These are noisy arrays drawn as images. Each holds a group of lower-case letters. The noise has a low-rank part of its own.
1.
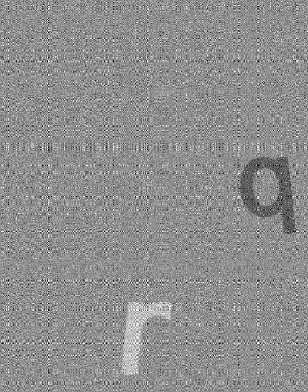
middle right: dark q; bottom middle: light r
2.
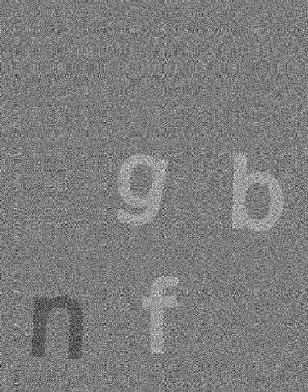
centre: light g; middle right: light b; bottom left: dark n; bottom middle: light f
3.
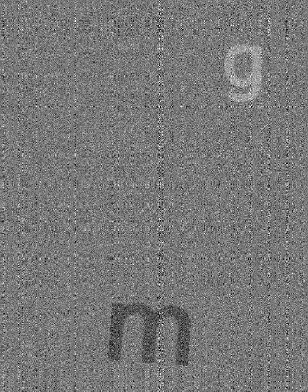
top right: light g; bottom middle: dark m
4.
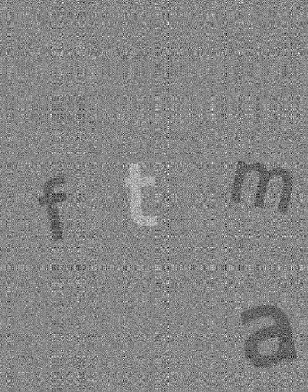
middle left: dark f; centre: light t; middle right: dark m; bottom right: dark a
